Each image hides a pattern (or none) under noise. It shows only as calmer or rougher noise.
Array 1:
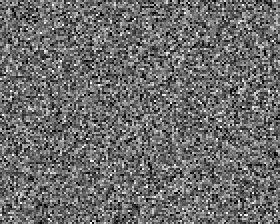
only noise
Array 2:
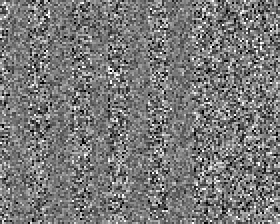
bands of columns
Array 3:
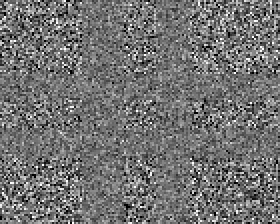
bands of rows crossing bands of columns
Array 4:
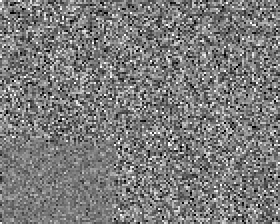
one block
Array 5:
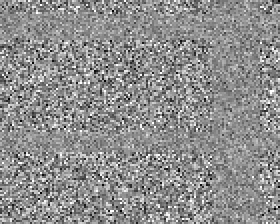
bands of rows crossing bands of columns
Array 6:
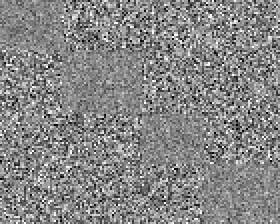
blocks along the diagonal
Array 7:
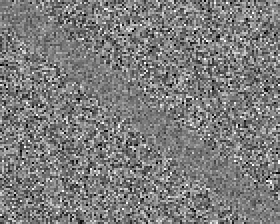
a diagonal band
